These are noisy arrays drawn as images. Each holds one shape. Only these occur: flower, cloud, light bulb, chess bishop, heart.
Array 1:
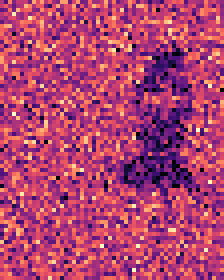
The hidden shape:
chess bishop
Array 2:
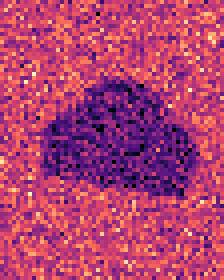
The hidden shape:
cloud
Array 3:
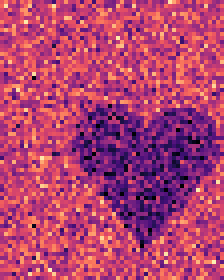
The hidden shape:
heart
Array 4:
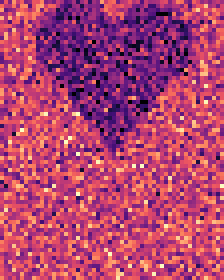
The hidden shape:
heart
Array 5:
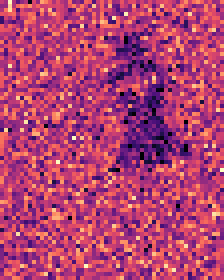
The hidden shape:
chess bishop
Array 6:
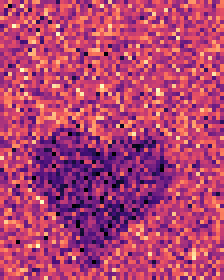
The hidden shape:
heart
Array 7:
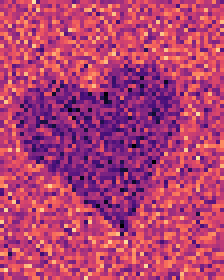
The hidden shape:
heart
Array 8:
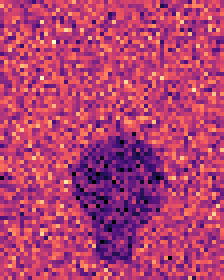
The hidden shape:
light bulb
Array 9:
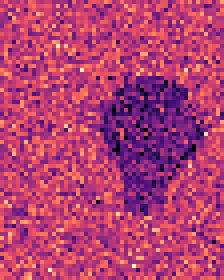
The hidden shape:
light bulb
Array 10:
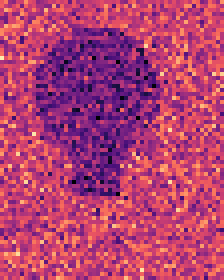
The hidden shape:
light bulb
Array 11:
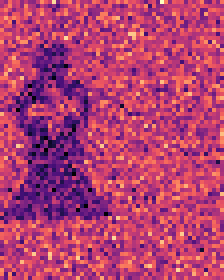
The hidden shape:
chess bishop
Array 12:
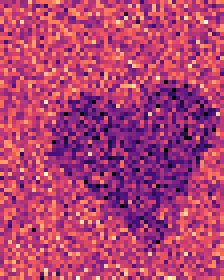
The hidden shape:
heart
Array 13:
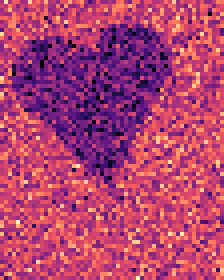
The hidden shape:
heart
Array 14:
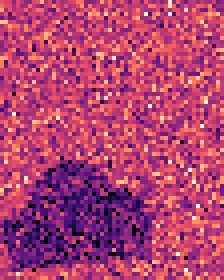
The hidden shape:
cloud
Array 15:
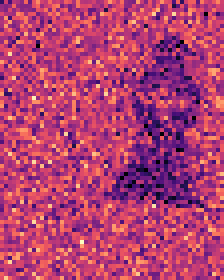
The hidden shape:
chess bishop
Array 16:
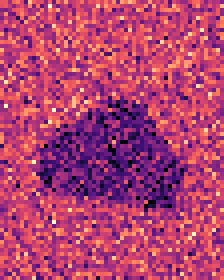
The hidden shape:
cloud
